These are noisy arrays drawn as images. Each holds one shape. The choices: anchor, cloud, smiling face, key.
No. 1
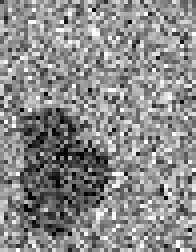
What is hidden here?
dark cloud
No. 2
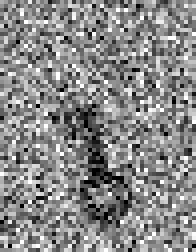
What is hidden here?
dark key
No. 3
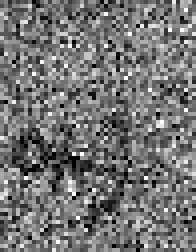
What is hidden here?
dark anchor
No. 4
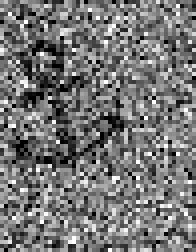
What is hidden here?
dark anchor
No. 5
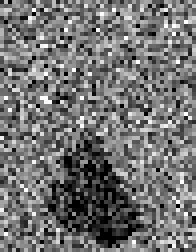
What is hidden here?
dark cloud
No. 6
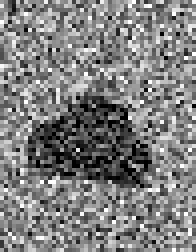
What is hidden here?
dark cloud
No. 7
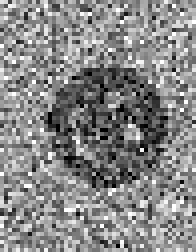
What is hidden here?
dark smiling face
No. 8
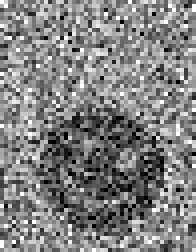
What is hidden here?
dark smiling face
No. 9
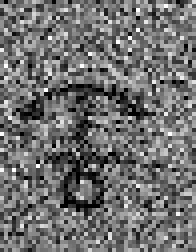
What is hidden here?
dark anchor
